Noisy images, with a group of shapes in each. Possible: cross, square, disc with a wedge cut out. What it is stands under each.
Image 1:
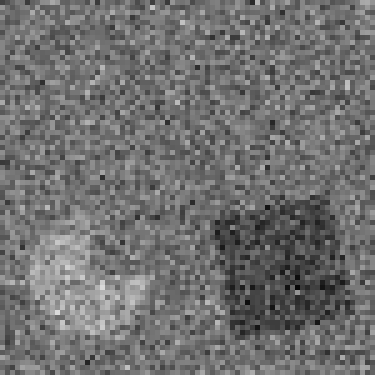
bottom left: light disc with a wedge cut out; bottom right: dark square
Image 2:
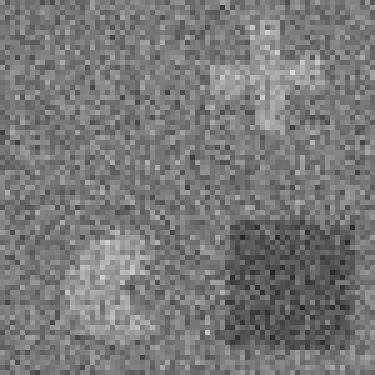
top right: light cross; bottom left: light disc with a wedge cut out; bottom right: dark square
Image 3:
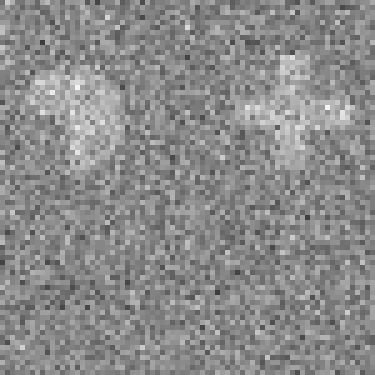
top left: light disc with a wedge cut out; top right: light cross
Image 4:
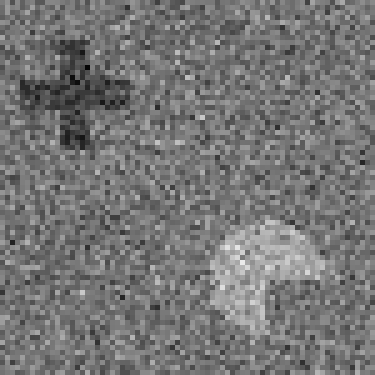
top left: dark cross; bottom right: light disc with a wedge cut out
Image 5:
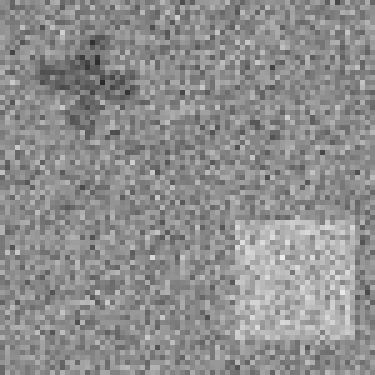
top left: dark cross; bottom right: light square
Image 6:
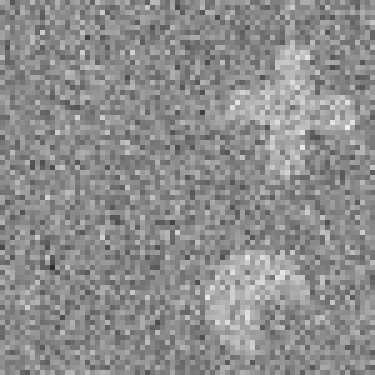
top right: light cross; bottom right: light disc with a wedge cut out
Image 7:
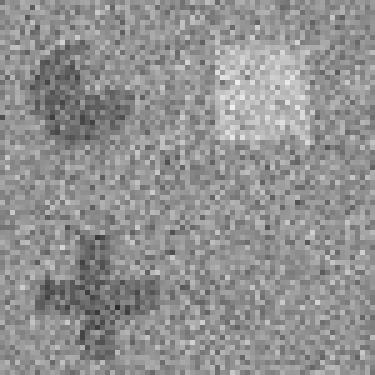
top left: dark disc with a wedge cut out; top right: light square; bottom left: dark cross
